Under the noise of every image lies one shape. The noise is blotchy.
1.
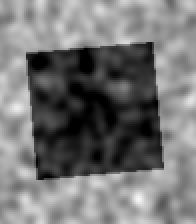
dark square
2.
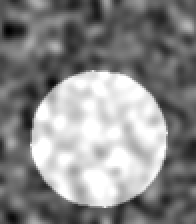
light disc
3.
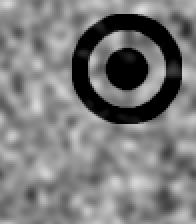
dark bullseye
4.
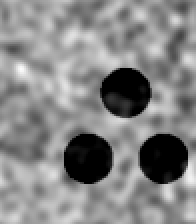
dark three dots
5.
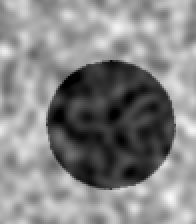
dark disc
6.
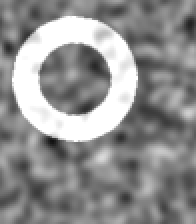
light ring
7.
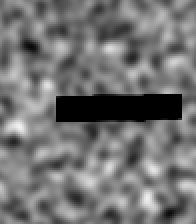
dark bar
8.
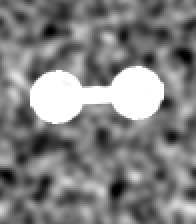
light dumbbell
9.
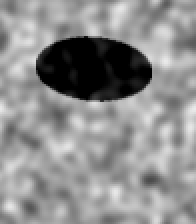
dark ellipse
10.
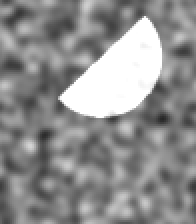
light half disc
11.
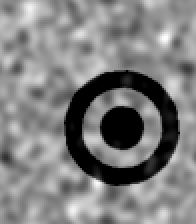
dark bullseye
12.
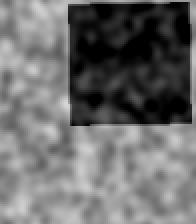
dark square
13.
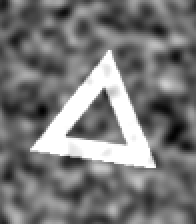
light triangle frame
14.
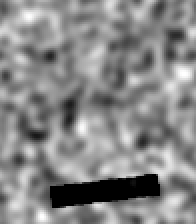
dark bar
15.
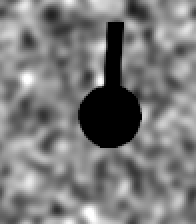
dark lollipop
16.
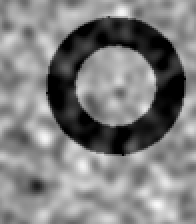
dark ring
